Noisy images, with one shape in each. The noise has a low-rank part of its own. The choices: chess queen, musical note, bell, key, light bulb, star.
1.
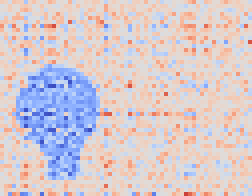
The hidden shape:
light bulb
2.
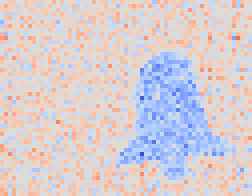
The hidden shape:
bell
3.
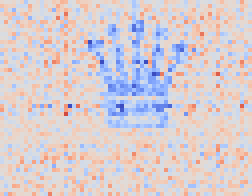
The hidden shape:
chess queen
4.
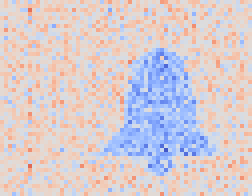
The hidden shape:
bell
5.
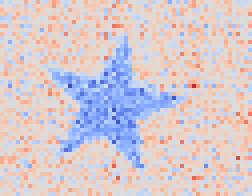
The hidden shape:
star
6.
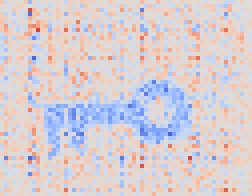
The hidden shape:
key
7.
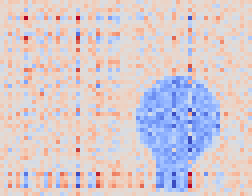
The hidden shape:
light bulb
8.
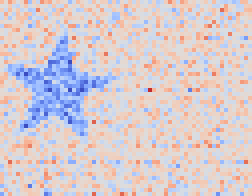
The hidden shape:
star
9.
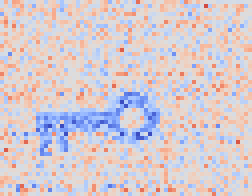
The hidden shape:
key
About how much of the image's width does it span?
half
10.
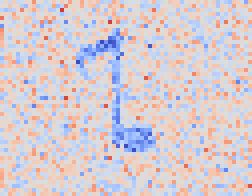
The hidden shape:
musical note
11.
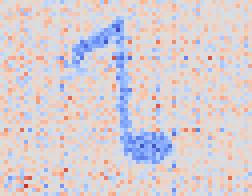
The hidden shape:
musical note
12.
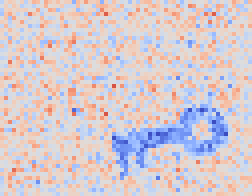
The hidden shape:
key
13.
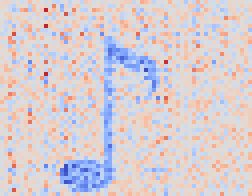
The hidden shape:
musical note
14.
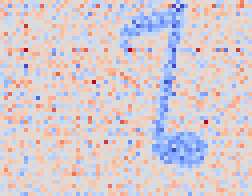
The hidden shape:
musical note
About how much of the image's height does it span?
nearly all
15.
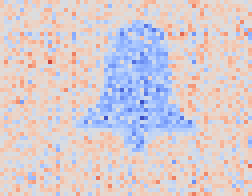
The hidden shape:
bell
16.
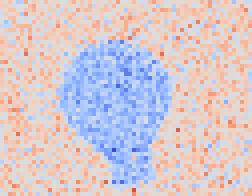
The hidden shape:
light bulb
